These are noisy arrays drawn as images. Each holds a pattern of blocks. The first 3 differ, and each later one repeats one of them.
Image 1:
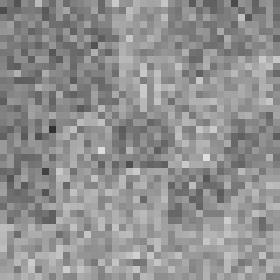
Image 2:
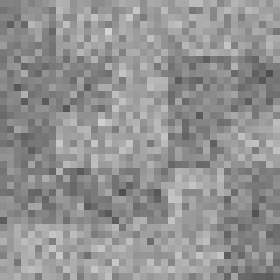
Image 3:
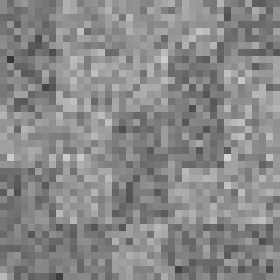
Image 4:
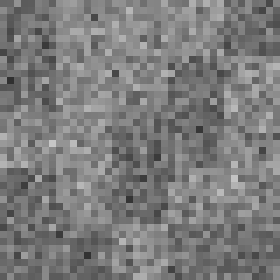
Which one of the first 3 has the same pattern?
3
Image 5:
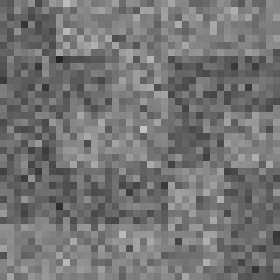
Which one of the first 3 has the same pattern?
2
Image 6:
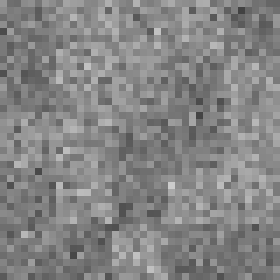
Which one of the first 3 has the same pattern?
3
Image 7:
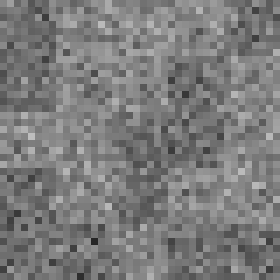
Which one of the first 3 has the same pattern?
3
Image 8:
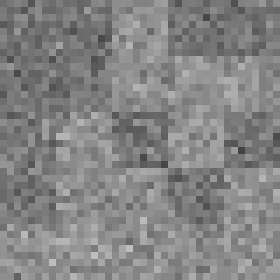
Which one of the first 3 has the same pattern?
1
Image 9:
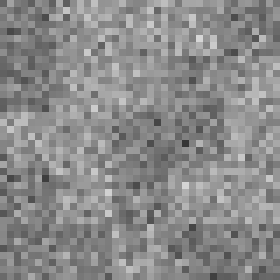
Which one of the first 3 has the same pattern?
3
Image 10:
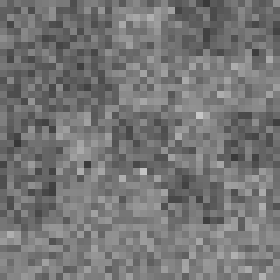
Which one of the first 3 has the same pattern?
1
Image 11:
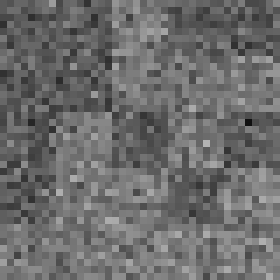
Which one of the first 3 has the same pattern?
1
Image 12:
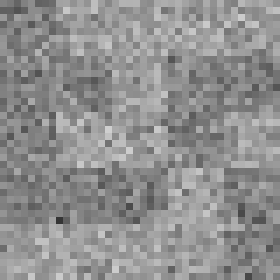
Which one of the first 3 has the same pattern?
2
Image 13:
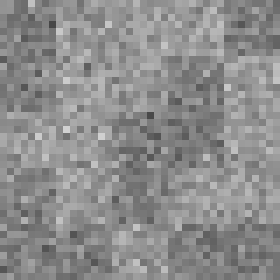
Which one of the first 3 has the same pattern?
3
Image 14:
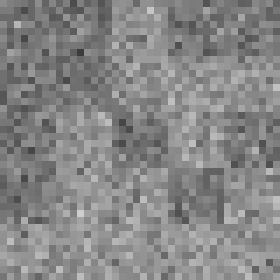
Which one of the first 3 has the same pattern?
1
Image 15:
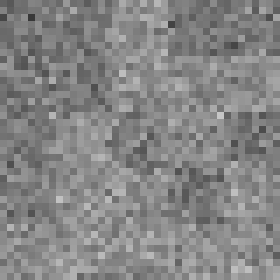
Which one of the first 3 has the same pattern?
1
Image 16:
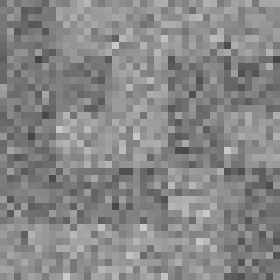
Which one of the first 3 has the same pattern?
2
